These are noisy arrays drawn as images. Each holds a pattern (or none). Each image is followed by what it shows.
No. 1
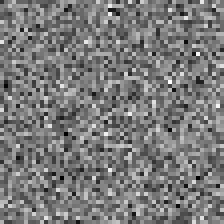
only noise
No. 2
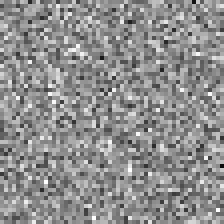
only noise
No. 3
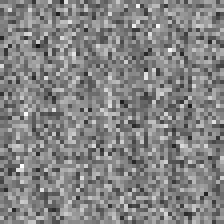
vertical stripes
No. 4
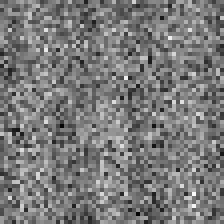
vertical stripes
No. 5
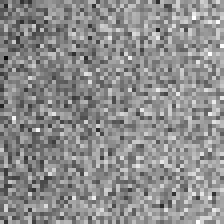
a smooth slope
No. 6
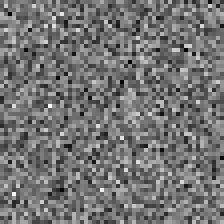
only noise
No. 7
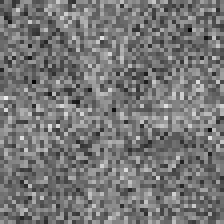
spokes from one point
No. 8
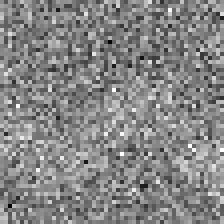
a wavy band
